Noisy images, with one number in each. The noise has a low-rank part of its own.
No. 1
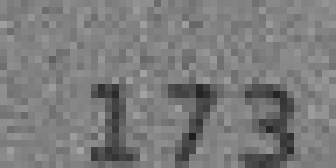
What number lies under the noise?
173
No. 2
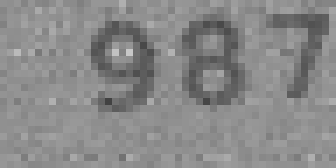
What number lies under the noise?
987
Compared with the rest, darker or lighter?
darker
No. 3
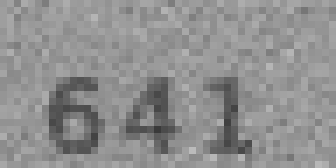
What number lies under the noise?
641
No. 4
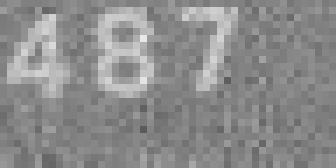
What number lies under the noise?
487
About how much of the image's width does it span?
two thirds
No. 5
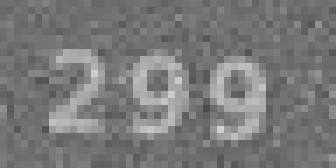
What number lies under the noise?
299
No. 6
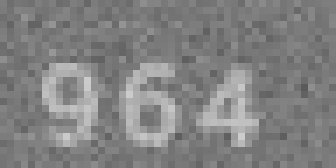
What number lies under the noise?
964
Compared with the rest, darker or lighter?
lighter
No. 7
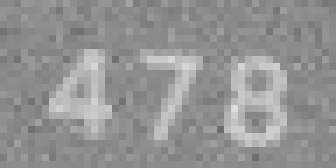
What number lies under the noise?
478
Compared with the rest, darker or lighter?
lighter
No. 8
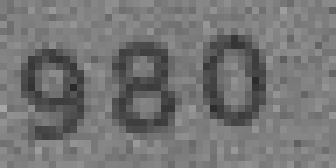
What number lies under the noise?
980
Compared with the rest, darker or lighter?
darker
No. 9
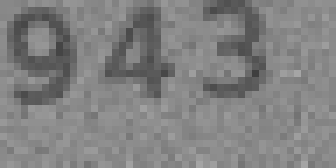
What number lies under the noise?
943
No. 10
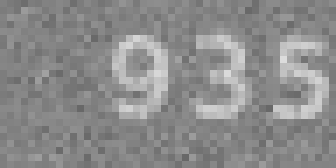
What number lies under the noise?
935
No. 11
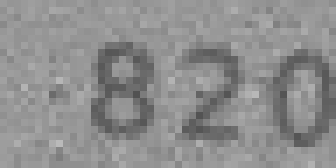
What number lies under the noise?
820
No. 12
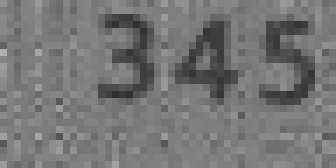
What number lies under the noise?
345
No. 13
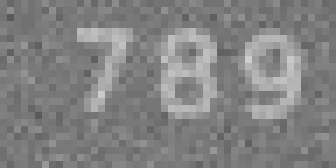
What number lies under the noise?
789
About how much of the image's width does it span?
two thirds
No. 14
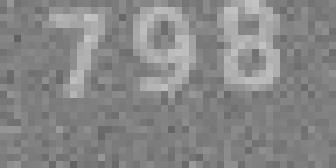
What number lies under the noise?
798
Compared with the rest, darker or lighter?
lighter
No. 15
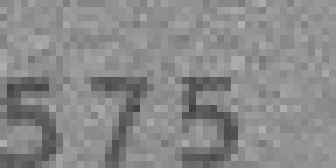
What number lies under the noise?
575
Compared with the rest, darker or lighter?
darker
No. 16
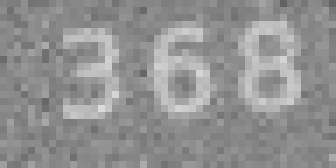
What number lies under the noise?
368
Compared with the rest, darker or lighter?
lighter
